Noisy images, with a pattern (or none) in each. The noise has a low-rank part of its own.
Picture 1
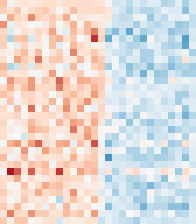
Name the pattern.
a sharp edge
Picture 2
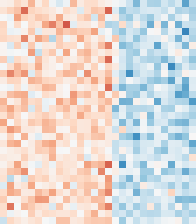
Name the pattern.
a sharp edge
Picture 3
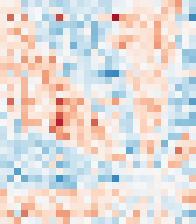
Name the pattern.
spokes from one point
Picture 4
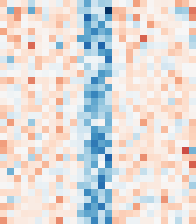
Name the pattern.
one vertical stripe
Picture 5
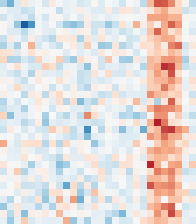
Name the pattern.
one vertical stripe
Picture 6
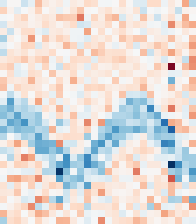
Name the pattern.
a wavy band
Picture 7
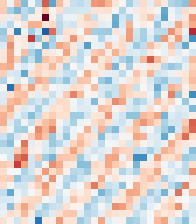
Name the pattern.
diagonal stripes
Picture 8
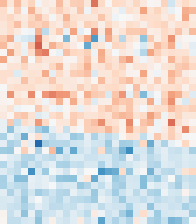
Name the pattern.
a sharp edge
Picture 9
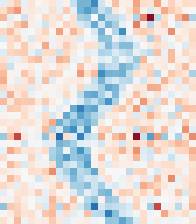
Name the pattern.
a wavy band
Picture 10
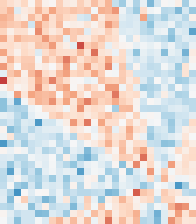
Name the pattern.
spokes from one point
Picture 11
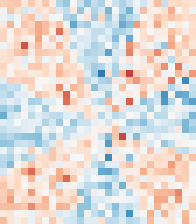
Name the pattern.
spokes from one point
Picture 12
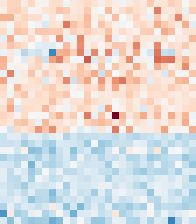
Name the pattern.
a sharp edge
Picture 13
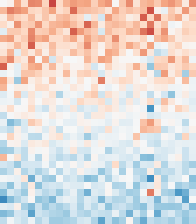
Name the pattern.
a smooth slope
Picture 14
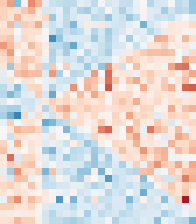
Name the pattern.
spokes from one point
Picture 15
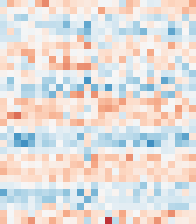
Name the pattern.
horizontal stripes
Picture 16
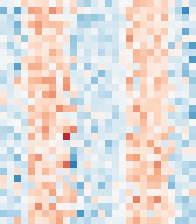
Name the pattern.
vertical stripes
